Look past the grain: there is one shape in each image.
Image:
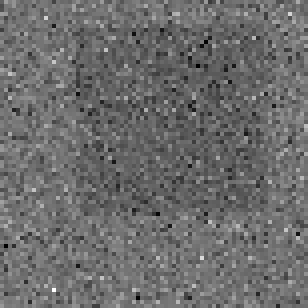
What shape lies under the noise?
square
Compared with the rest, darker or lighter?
darker
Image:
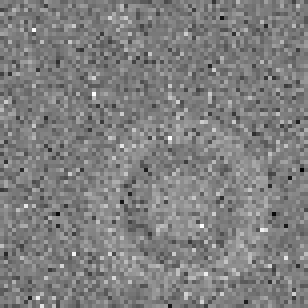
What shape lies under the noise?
bullseye
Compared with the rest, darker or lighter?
lighter
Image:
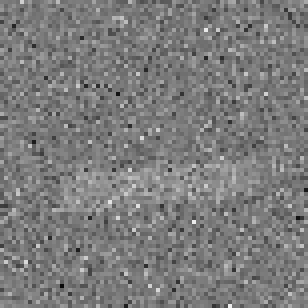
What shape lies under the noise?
bar
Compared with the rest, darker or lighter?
lighter
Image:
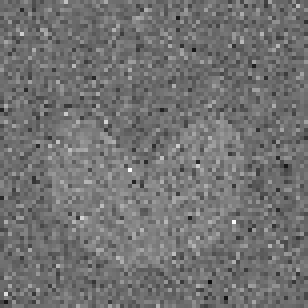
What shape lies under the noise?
disc with a wedge cut out
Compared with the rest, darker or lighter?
lighter
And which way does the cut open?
up
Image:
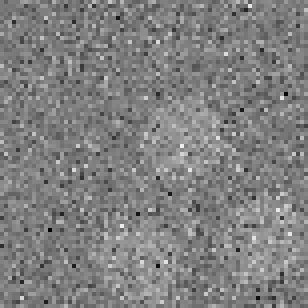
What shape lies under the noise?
three dots
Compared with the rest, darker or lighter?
lighter
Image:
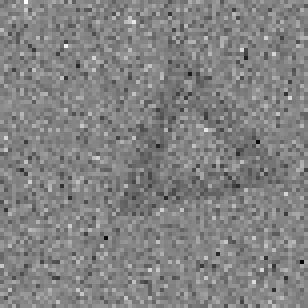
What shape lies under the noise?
triangle frame
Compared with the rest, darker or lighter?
darker
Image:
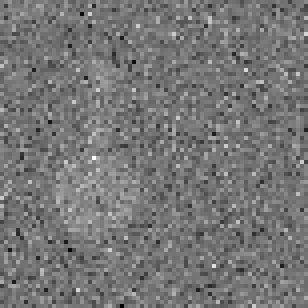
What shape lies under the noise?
lollipop
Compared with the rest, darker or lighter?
lighter
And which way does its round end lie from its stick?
down
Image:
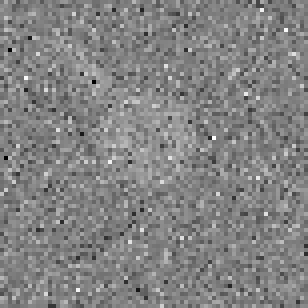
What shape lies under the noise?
lollipop
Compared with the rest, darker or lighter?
lighter
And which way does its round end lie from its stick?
down and right
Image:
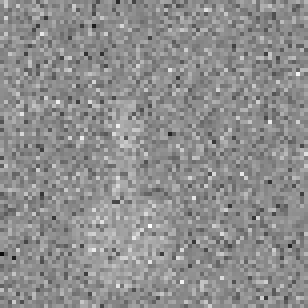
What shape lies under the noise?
lollipop
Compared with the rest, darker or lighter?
lighter
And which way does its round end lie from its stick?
down
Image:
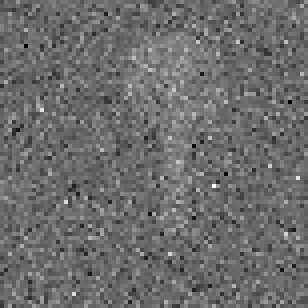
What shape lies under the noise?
lollipop
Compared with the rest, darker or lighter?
lighter
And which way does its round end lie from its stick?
up
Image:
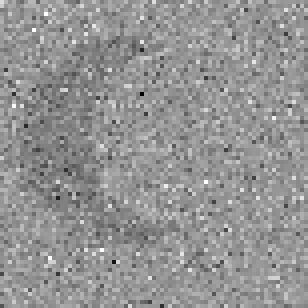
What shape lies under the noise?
crescent
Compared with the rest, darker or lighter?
darker
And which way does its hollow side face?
right
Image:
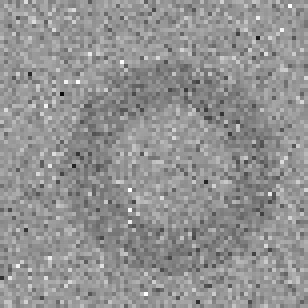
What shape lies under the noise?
ring
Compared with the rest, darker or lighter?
darker
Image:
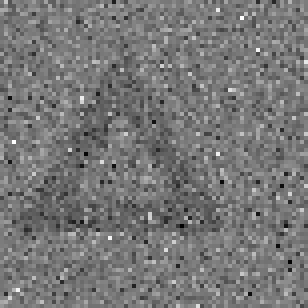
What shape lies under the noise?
triangle frame
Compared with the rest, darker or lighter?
darker
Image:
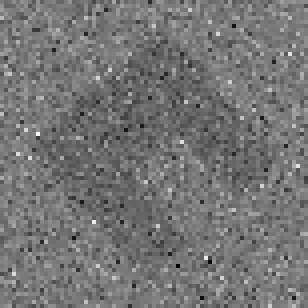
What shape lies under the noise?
square with a notch
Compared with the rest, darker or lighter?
darker
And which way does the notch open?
down and right
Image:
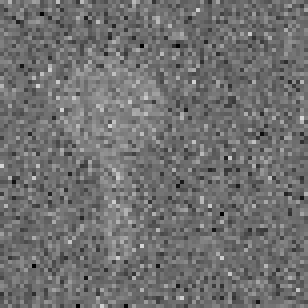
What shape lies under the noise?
lollipop
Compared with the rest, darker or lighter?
lighter
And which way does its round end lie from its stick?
up
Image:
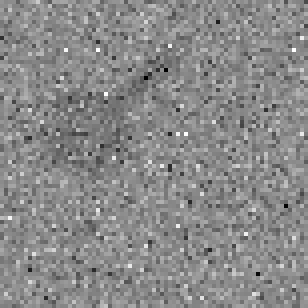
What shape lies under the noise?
lollipop
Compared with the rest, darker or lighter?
darker
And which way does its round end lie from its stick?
down and left
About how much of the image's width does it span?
half
